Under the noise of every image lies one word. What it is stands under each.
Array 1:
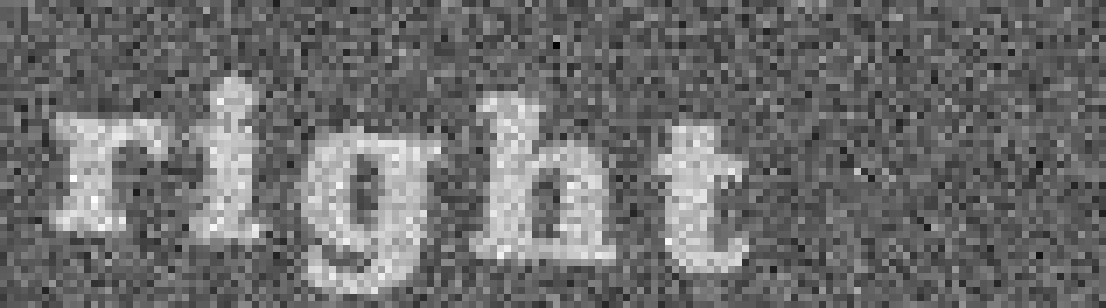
right
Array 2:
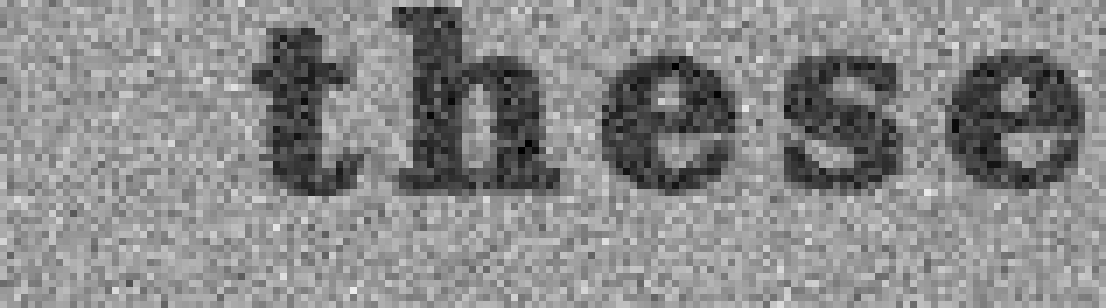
these
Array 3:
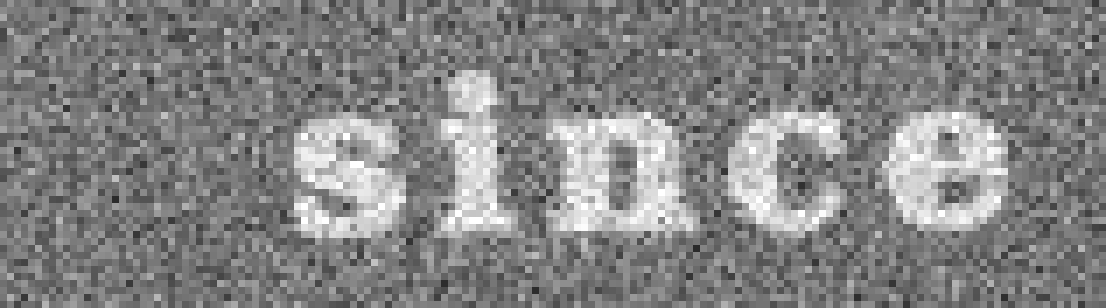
since
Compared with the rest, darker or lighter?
lighter
